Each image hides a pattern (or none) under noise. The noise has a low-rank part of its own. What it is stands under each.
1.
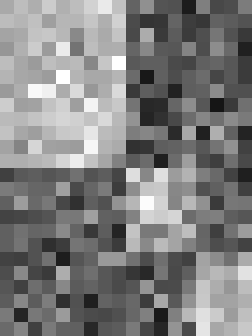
blocks along the diagonal
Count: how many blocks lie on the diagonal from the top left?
3
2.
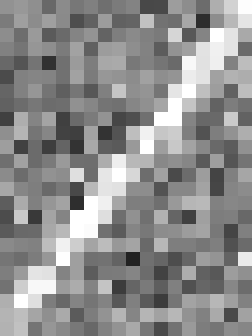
a diagonal band
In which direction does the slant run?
bottom left to top right
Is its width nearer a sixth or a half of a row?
a sixth
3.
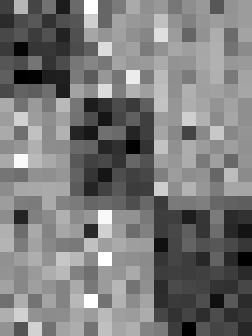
blocks along the diagonal
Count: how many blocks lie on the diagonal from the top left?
3
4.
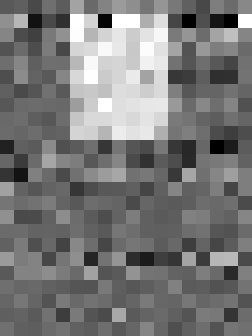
one block
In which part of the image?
top middle
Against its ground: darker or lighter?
lighter
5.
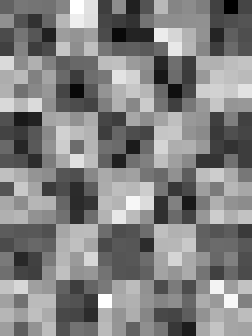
a checkerboard
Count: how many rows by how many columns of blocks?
6 by 5
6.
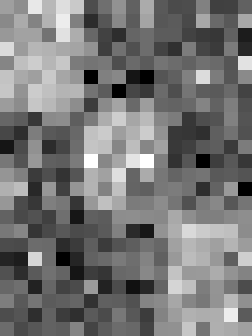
blocks along the diagonal
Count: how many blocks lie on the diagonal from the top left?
3
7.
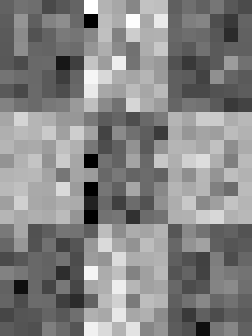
a checkerboard
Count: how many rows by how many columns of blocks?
3 by 3
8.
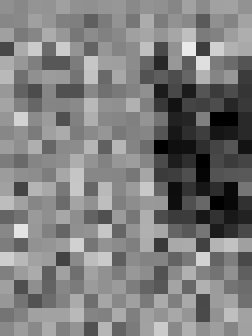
one block
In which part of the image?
middle right
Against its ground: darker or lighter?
darker
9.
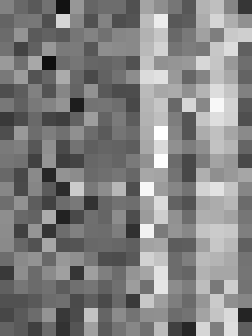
bands of columns
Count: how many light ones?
2
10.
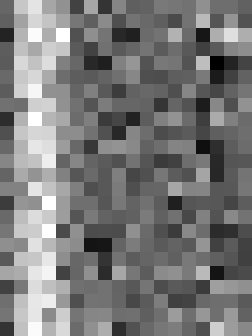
one band of columns
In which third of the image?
left
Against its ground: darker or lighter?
lighter
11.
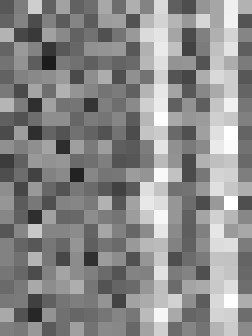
bands of columns
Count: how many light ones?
2
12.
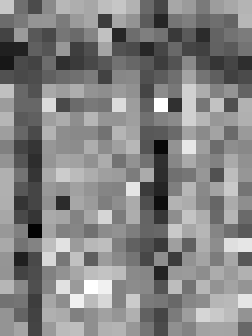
bands of rows crossing bands of columns
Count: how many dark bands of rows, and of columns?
1 and 2
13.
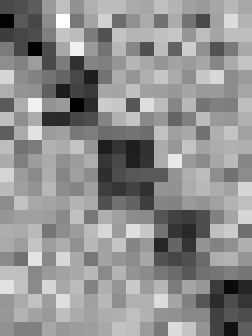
blocks along the diagonal
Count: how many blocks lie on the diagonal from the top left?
5
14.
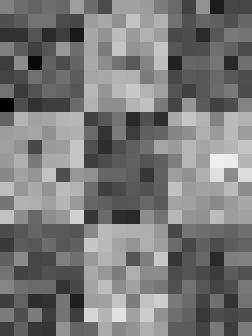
a checkerboard
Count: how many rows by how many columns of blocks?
3 by 3
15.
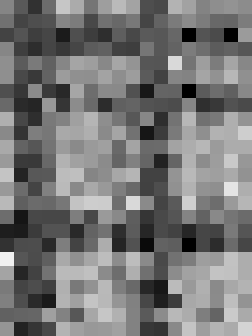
bands of rows crossing bands of columns
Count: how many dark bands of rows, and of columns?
3 and 2
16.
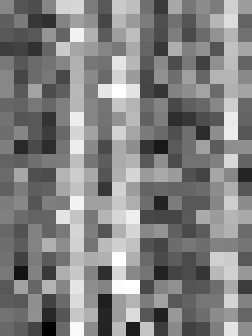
bands of columns
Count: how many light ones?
3
